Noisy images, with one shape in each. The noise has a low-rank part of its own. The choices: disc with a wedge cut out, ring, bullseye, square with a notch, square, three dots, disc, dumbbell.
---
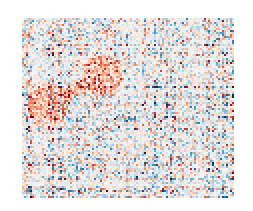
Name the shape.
dumbbell
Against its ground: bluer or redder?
redder
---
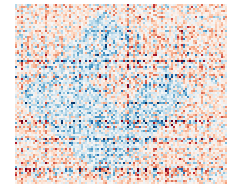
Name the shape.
square with a notch
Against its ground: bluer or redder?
bluer
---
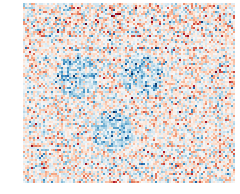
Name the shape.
three dots
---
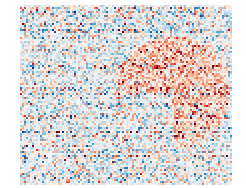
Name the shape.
disc with a wedge cut out
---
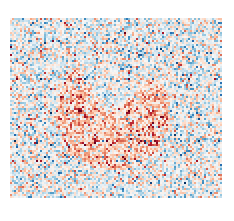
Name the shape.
disc with a wedge cut out
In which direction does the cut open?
up
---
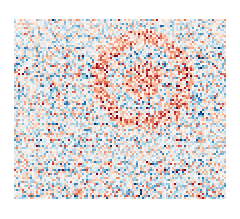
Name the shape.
bullseye
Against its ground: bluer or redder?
redder
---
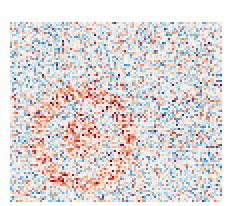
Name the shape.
bullseye
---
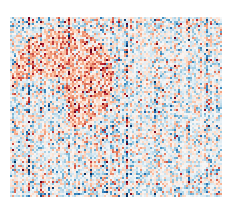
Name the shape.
disc with a wedge cut out
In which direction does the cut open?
down and left
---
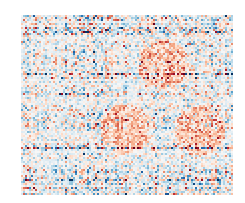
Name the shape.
three dots
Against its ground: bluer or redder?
redder
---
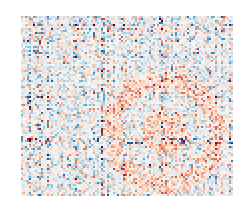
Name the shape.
bullseye
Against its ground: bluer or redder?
redder
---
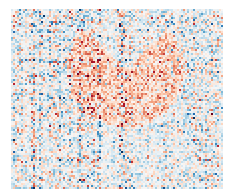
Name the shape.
disc with a wedge cut out
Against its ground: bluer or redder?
redder
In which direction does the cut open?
up
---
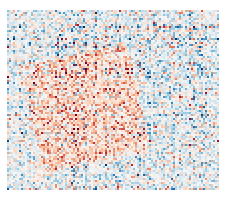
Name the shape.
square
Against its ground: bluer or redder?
redder
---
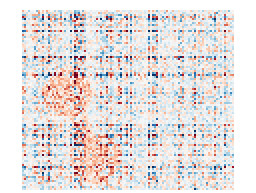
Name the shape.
dumbbell
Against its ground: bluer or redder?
redder
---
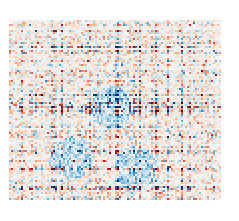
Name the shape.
three dots
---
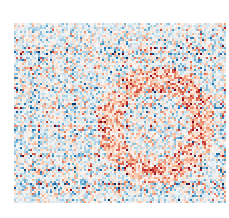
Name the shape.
ring
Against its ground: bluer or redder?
redder
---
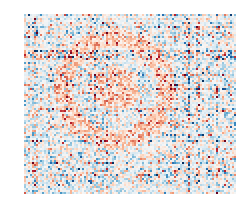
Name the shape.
bullseye
